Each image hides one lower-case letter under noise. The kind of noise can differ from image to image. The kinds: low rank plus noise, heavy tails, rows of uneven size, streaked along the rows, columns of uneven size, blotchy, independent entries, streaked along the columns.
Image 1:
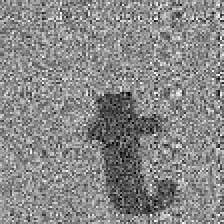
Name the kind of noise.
low rank plus noise
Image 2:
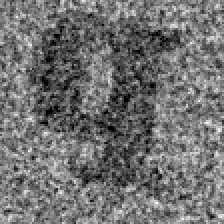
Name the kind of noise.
blotchy
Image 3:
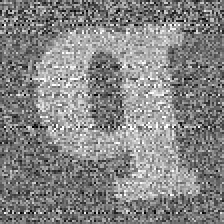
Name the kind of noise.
rows of uneven size
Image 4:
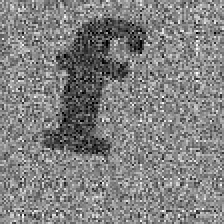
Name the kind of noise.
low rank plus noise
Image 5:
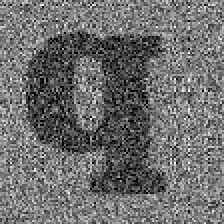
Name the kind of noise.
low rank plus noise
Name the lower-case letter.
q
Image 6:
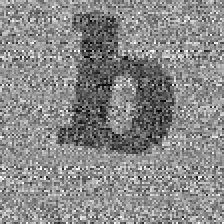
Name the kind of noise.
rows of uneven size
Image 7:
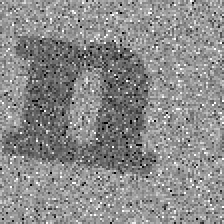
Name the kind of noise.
heavy tails
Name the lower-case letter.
n
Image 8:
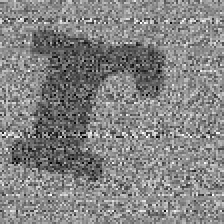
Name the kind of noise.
rows of uneven size
